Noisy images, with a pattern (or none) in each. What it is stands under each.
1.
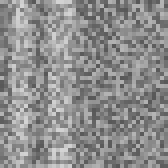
bands of columns
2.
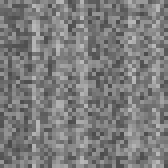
bands of columns
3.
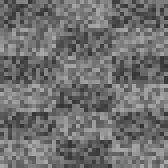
a checkerboard
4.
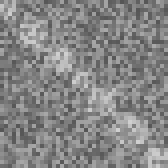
blocks along the diagonal
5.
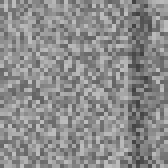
one band of columns
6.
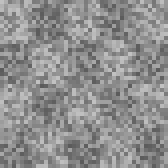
a checkerboard
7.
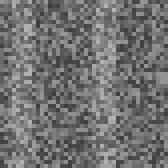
bands of columns
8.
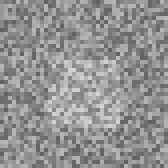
one block
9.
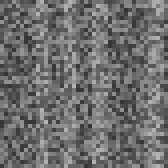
bands of columns
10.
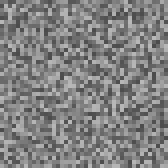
only noise
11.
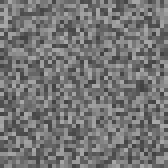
only noise
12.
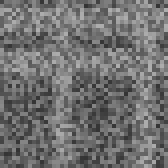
bands of rows crossing bands of columns
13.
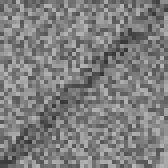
a diagonal band
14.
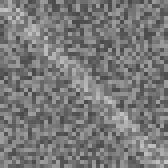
a diagonal band
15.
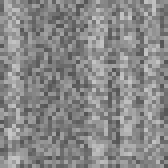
bands of columns
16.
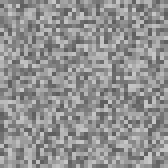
only noise
